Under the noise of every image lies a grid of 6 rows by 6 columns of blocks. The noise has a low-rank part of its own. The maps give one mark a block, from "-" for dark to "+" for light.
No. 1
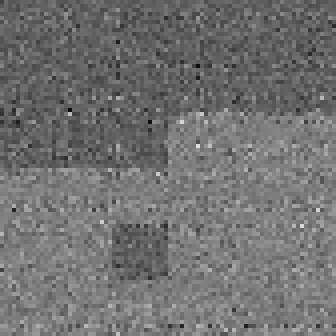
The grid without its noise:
- - - - - -
- - - - - -
- - - + + +
+ + + + + +
+ + - + + +
+ + + + + +
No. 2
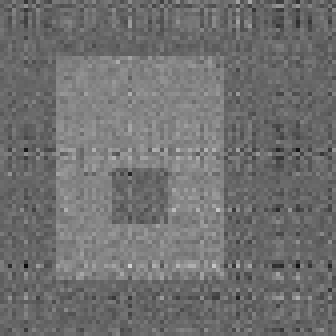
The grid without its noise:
- - - - - -
- + + + - -
- + + + - -
- + - + - -
- + + + - -
- - - - - -
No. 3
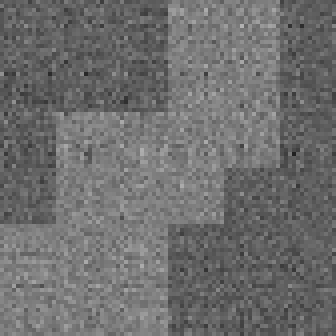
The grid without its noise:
- - - + + -
- - - + + -
- + + + + -
- + + + - -
+ + + - - -
+ + + - - -
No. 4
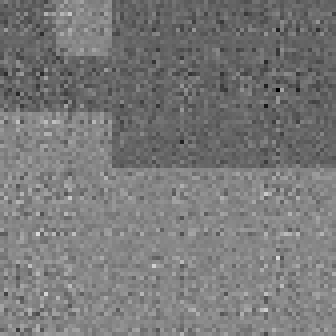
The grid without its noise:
- + - - - -
- - - - - -
+ + - - - -
+ + + + + +
+ + + + + +
+ + + + + +
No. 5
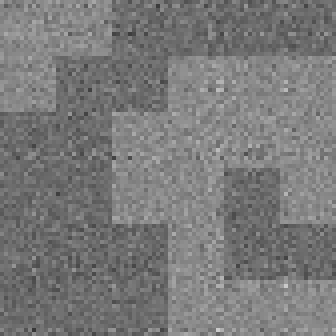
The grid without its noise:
+ + - - - -
+ - - + + +
- - + + + +
- - + + - +
- - - + - -
- - - + + +
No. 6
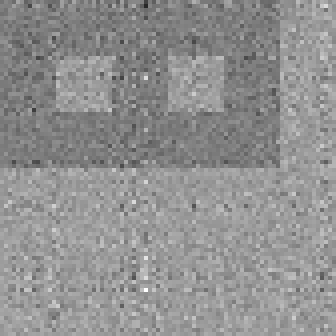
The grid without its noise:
- - - - - +
- + - + - +
- - - - - +
+ + + + + +
+ + + + + +
+ + + + + +
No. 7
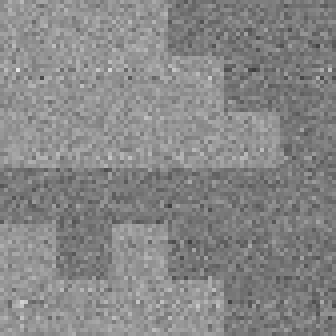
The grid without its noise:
+ + + - - -
+ + + + - -
+ + + + + -
- - - - - -
+ - + - - -
+ + + + - -
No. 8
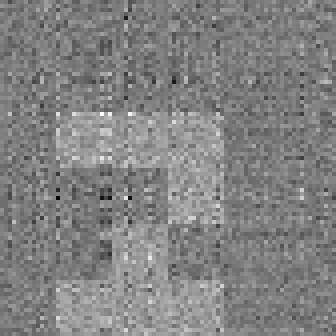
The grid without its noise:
- - - - - -
- - - - - -
- + + + - -
- - - + - -
- - + - - -
- + + + - -
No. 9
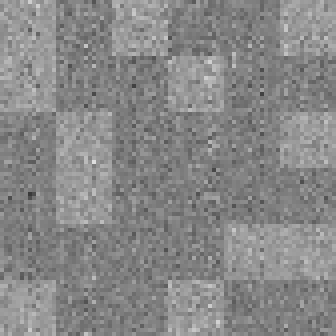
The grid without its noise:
+ - + - - +
+ - - + - -
- + - - - +
- + - - - -
- - - - + +
+ - - + - -
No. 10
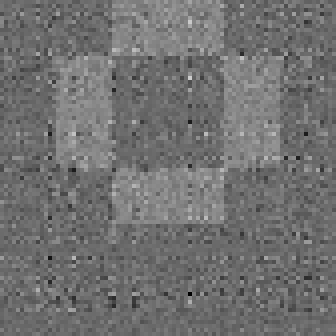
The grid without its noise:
- - + + - -
- + - - + -
- + - - + -
- - + + - -
- - - - - -
- - - - - -
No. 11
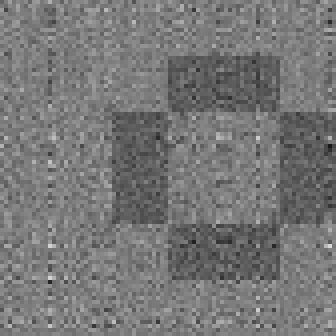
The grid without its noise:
+ + + + + +
+ + + - - +
+ + - + + -
+ + - + + -
+ + + - - +
+ + + + + +
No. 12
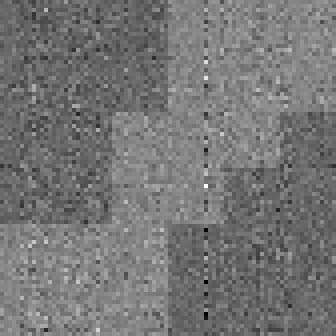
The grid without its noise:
- - - + + +
- - - + + +
- - + + + -
- - + + - -
+ + + - - -
+ + + - - -
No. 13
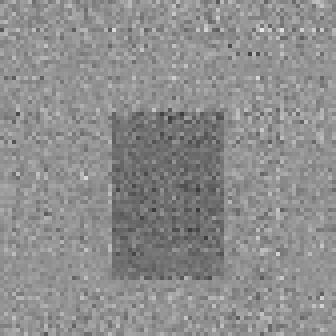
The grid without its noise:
+ + + + + +
+ + + + + +
+ + - - + +
+ + - - + +
+ + - - + +
+ + + + + +
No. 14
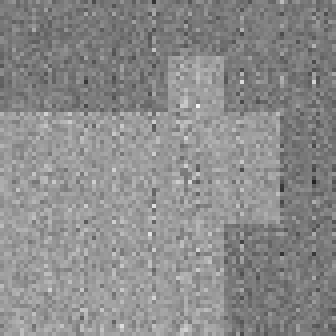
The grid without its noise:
- - - - - -
- - - + - -
+ + + + + -
+ + + + + -
+ + + + - -
+ + + + - -
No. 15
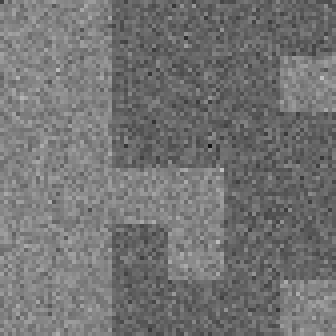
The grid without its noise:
+ + - - - -
+ + - - - +
+ + - - - -
+ + + + - -
+ + - + - -
+ + - - - +
